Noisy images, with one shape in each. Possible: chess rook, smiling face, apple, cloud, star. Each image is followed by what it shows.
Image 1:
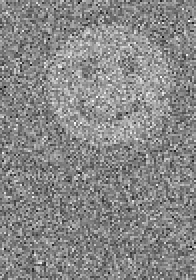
smiling face
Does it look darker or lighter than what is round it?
lighter
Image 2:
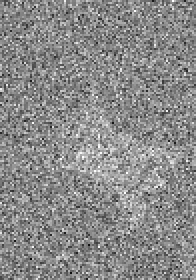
chess rook
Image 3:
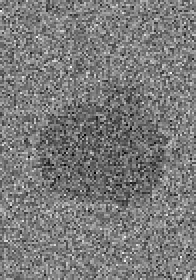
apple
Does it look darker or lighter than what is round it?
darker
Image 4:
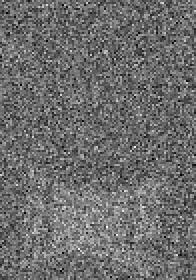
chess rook
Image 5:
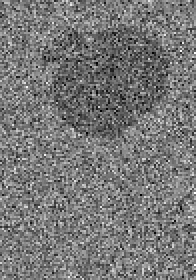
apple
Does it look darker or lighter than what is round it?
darker
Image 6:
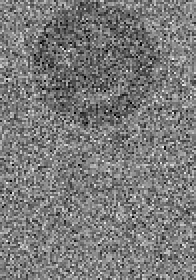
smiling face
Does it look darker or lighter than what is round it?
darker
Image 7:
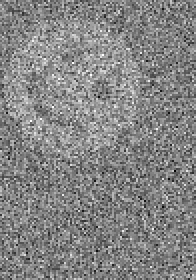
smiling face
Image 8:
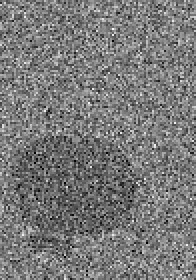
apple
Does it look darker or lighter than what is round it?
darker
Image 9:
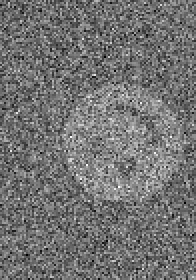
smiling face
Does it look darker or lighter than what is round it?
lighter
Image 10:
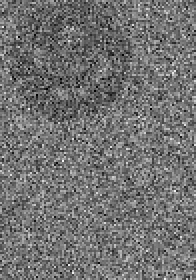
smiling face
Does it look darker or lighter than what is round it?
darker
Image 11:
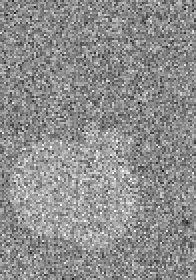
apple
